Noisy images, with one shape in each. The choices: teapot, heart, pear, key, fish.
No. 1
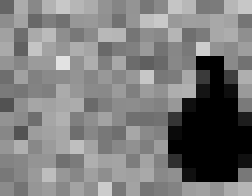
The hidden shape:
pear
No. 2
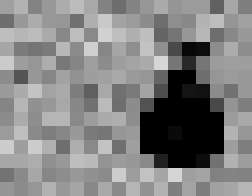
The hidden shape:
pear
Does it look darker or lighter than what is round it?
darker
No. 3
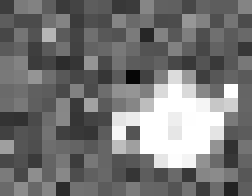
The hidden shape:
teapot
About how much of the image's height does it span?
half
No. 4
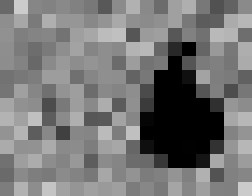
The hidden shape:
pear
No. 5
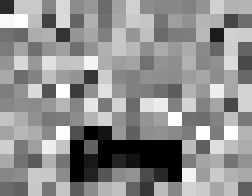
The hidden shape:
key
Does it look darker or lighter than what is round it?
darker
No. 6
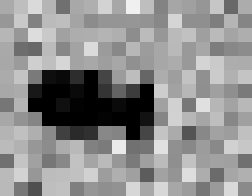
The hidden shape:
fish
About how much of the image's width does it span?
half
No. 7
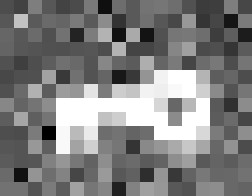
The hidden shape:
key
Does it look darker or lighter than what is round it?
lighter
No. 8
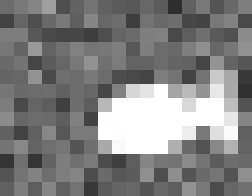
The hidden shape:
fish
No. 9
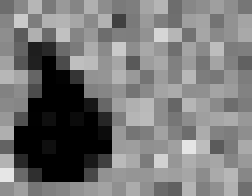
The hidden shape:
pear
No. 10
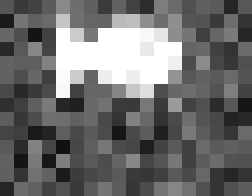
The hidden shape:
fish
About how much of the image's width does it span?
half
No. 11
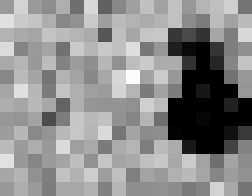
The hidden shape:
pear
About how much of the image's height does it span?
two thirds
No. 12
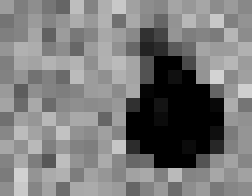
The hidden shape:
pear
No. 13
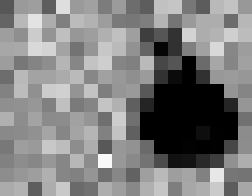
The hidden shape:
pear
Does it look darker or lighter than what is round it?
darker
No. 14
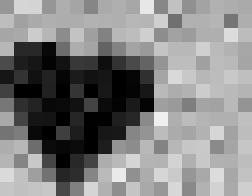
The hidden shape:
heart
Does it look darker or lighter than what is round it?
darker
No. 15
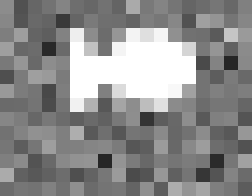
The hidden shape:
fish
